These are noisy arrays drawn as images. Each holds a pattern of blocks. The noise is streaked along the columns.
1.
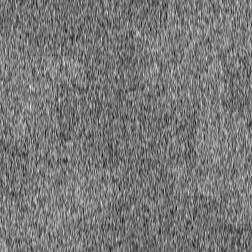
the same after a half turn
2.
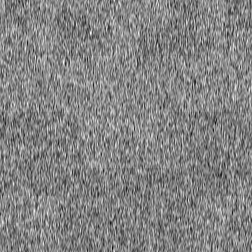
left and right mirror each other
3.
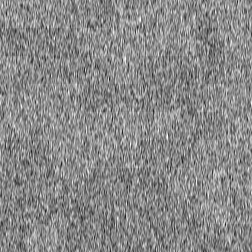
no symmetry
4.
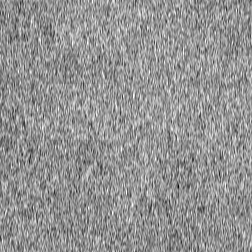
mirrored about the diagonal from the bottom left
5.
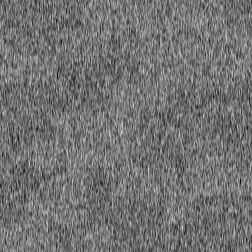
no symmetry
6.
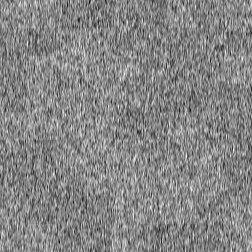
mirrored about the diagonal from the bottom left
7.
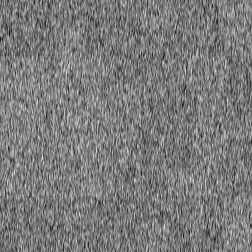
top and bottom mirror each other
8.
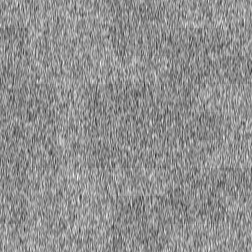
top and bottom mirror each other
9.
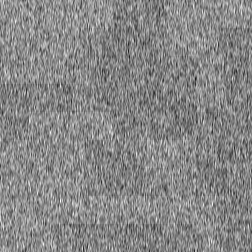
no symmetry
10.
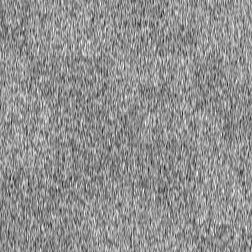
mirrored about the diagonal from the bottom left
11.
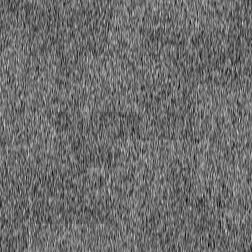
the same after a half turn
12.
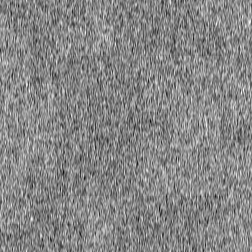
top and bottom mirror each other
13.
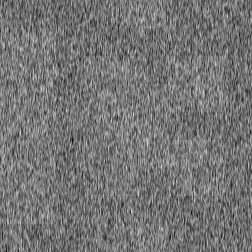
top and bottom mirror each other
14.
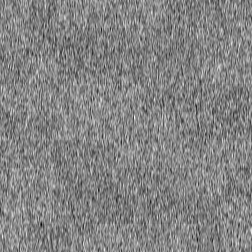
the same after a half turn
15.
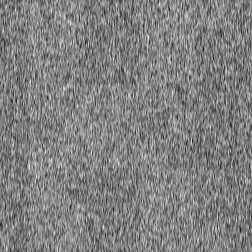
top and bottom mirror each other
